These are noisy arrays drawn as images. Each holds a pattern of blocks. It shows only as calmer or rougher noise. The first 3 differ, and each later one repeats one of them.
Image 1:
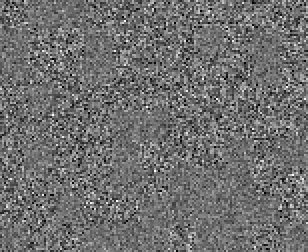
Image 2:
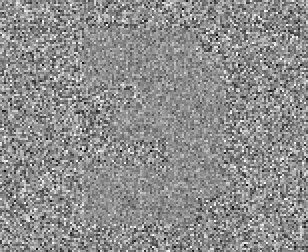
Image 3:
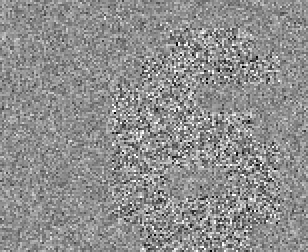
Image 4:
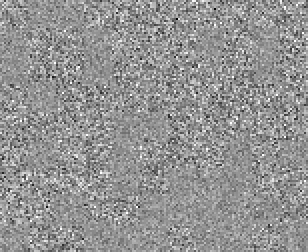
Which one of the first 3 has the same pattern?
1
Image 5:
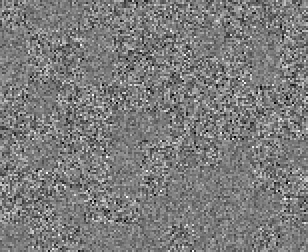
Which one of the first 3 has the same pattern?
1
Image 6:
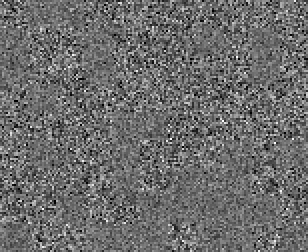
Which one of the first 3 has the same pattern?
1
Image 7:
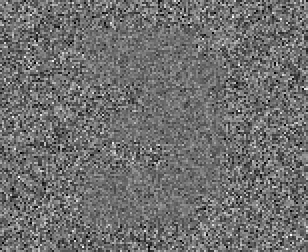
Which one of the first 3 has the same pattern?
2
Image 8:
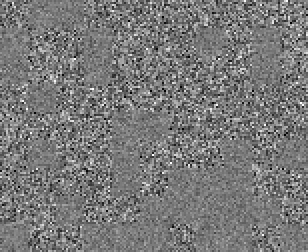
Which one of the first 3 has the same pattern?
1
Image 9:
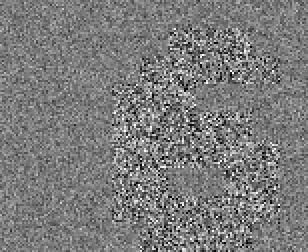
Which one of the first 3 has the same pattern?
3
